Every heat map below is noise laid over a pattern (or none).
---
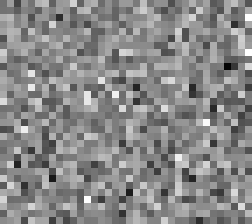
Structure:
only noise
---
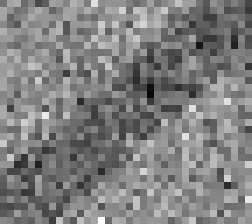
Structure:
a diagonal band
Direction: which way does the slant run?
bottom left to top right
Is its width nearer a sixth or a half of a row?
a half
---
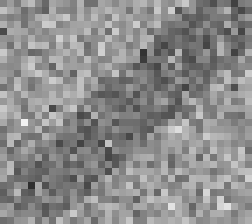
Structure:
a diagonal band
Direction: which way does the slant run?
bottom left to top right
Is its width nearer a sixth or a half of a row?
a half
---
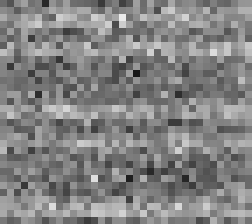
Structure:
bands of rows
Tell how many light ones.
5
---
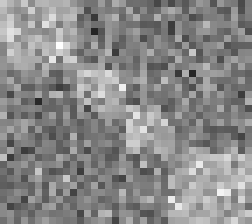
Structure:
blocks along the diagonal
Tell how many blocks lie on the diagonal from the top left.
4
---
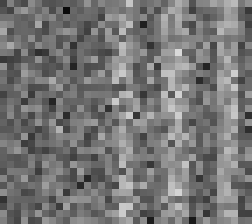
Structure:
bands of columns
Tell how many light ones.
3
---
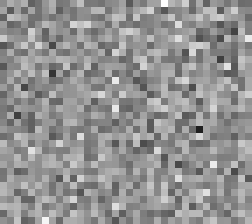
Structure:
only noise
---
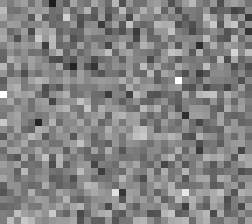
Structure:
only noise
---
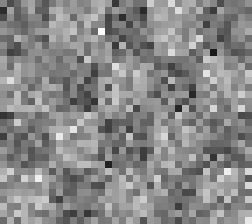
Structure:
a checkerboard
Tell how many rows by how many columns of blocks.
4 by 5
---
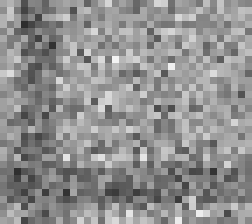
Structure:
bands of rows crossing bands of columns
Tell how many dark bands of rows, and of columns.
1 and 1
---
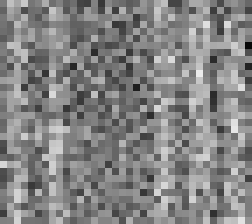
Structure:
bands of columns
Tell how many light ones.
5
